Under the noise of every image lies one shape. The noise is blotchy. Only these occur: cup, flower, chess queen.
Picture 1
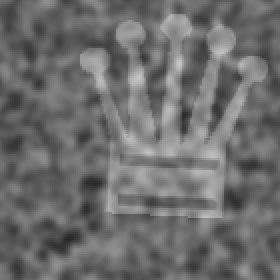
chess queen
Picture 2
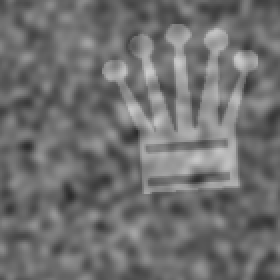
chess queen
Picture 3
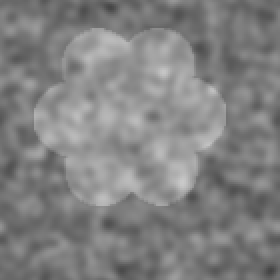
flower
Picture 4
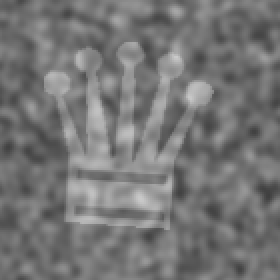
chess queen
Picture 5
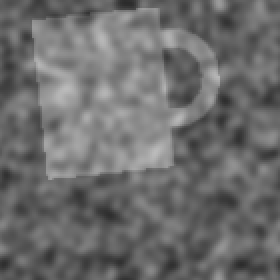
cup
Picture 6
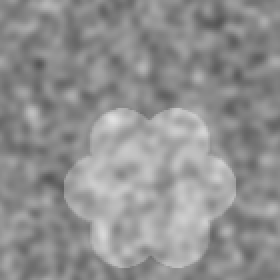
flower
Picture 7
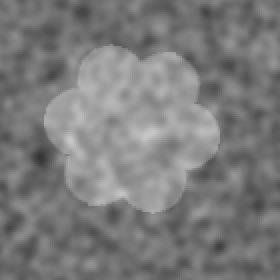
flower
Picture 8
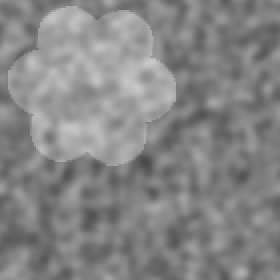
flower
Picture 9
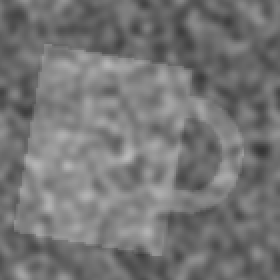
cup
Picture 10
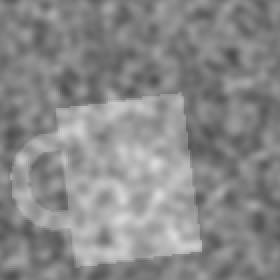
cup
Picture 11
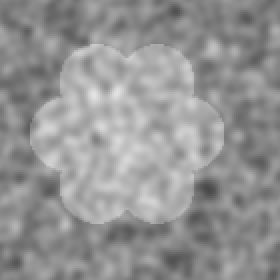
flower
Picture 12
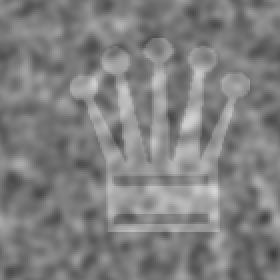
chess queen
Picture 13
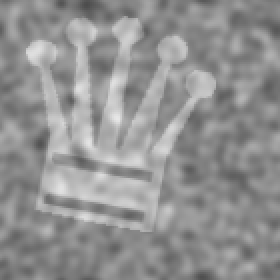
chess queen
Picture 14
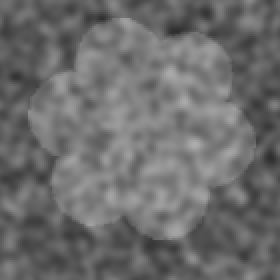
flower
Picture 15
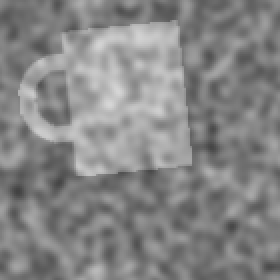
cup
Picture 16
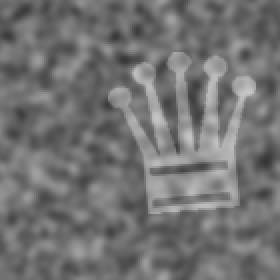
chess queen
